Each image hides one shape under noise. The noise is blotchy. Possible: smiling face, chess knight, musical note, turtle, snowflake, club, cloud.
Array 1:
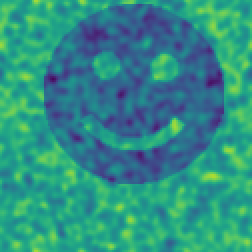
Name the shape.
smiling face
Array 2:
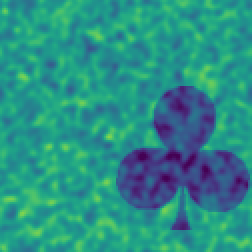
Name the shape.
club
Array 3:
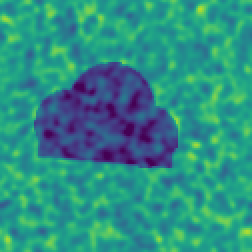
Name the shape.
cloud
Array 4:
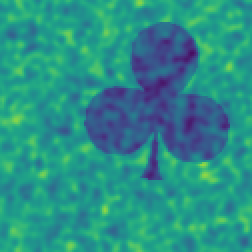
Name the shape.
club
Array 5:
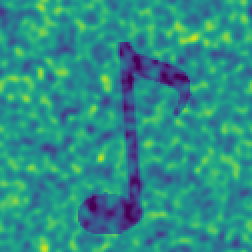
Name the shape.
musical note
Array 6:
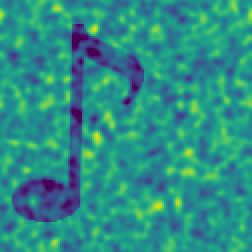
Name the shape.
musical note
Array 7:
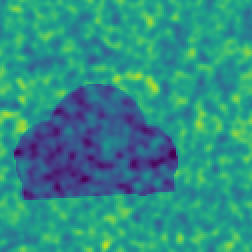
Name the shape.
cloud
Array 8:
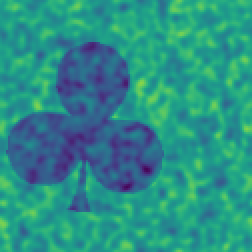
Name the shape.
club
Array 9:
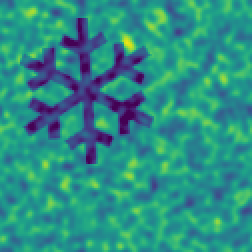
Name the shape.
snowflake
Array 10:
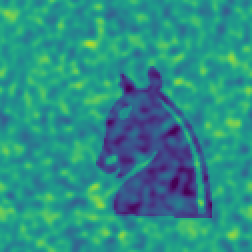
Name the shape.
chess knight
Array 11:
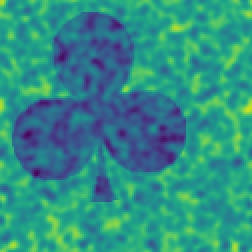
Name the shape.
club
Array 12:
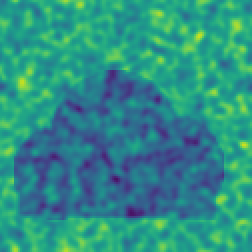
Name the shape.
cloud
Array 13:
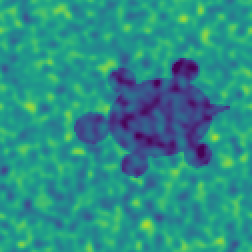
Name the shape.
turtle
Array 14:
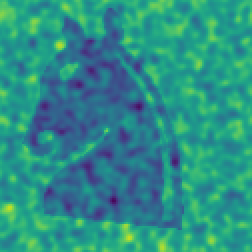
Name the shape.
chess knight
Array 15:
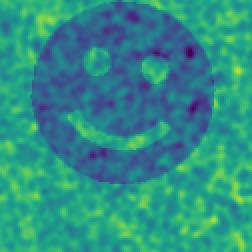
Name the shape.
smiling face
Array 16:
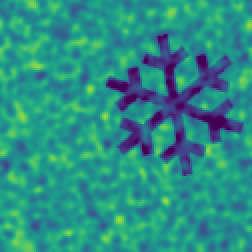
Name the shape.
snowflake
